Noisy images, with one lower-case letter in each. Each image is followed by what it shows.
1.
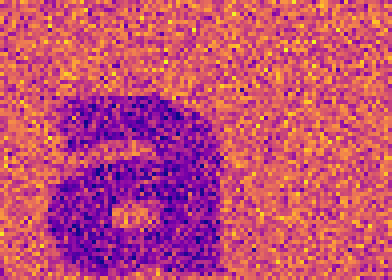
a
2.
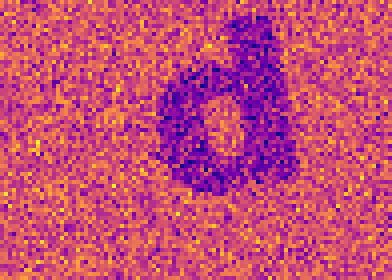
d
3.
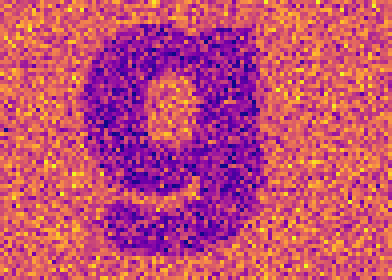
g
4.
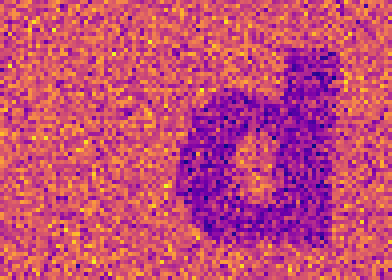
d
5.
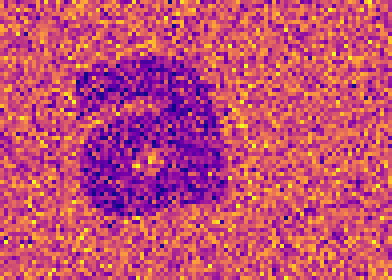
a
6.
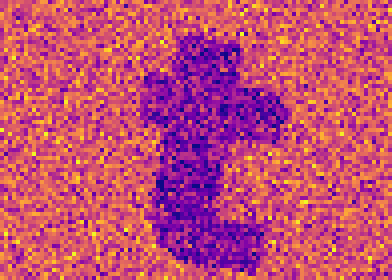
t
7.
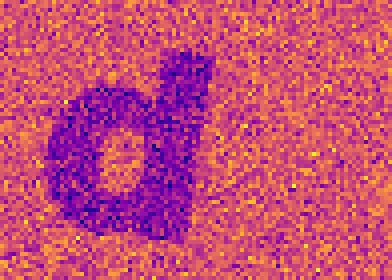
d
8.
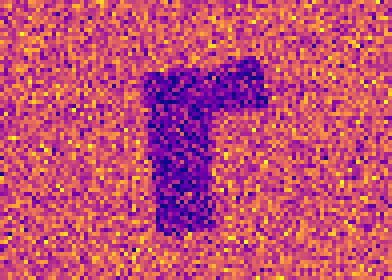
r
